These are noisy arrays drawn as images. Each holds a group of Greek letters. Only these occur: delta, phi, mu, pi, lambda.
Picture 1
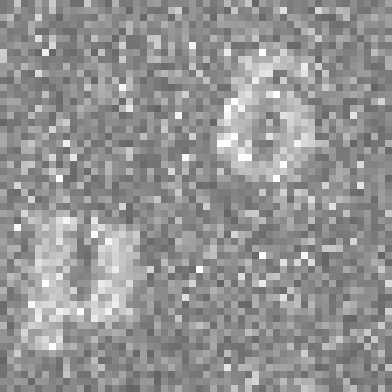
top right: light delta; bottom left: light mu
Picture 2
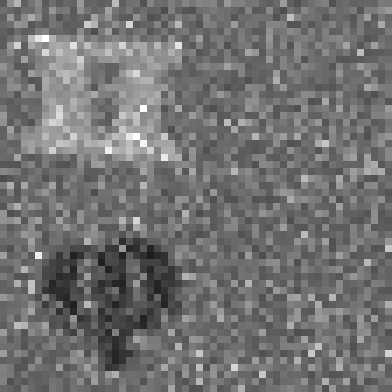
top left: light pi; bottom left: dark phi
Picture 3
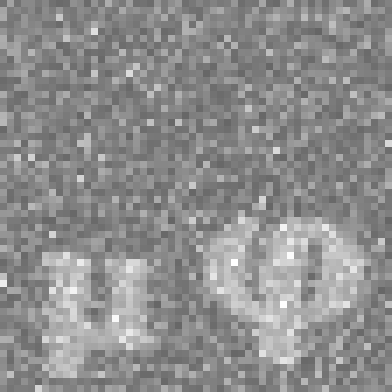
bottom left: light mu; bottom right: light phi
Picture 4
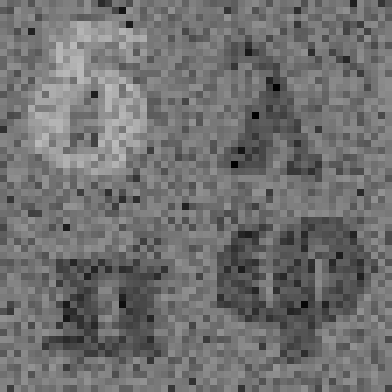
top left: light delta; top right: dark lambda; bottom left: dark pi; bottom right: dark phi
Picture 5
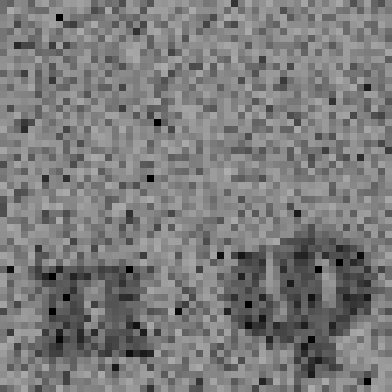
bottom left: dark pi; bottom right: dark phi
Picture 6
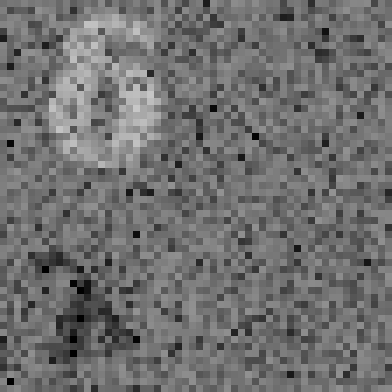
top left: light delta; bottom left: dark lambda
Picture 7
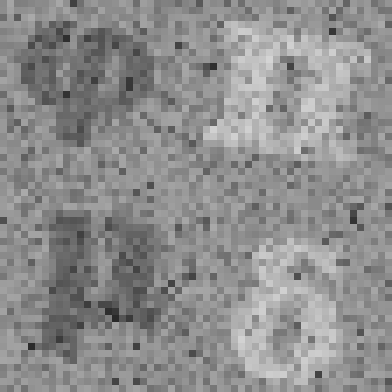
top left: dark phi; top right: light pi; bottom left: dark mu; bottom right: light delta
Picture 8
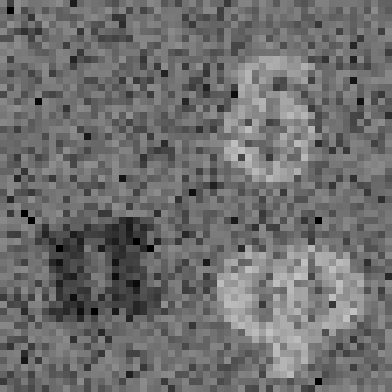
top right: light delta; bottom left: dark pi; bottom right: light phi
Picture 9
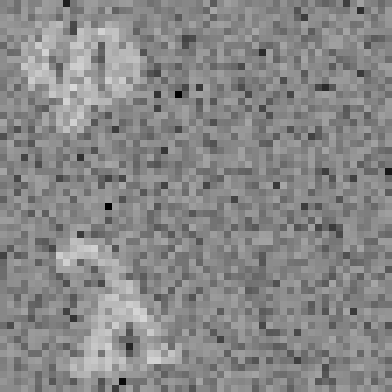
top left: light phi; bottom left: light lambda
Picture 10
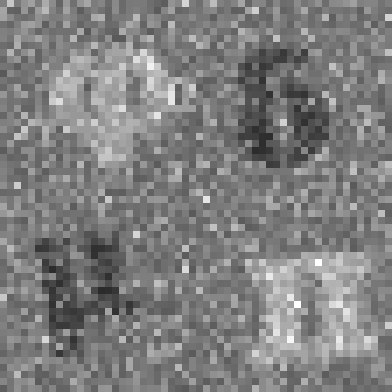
top left: light phi; top right: dark delta; bottom left: dark mu; bottom right: light pi
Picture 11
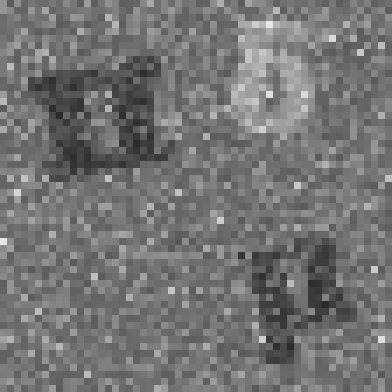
top left: dark pi; top right: light delta; bottom right: dark mu
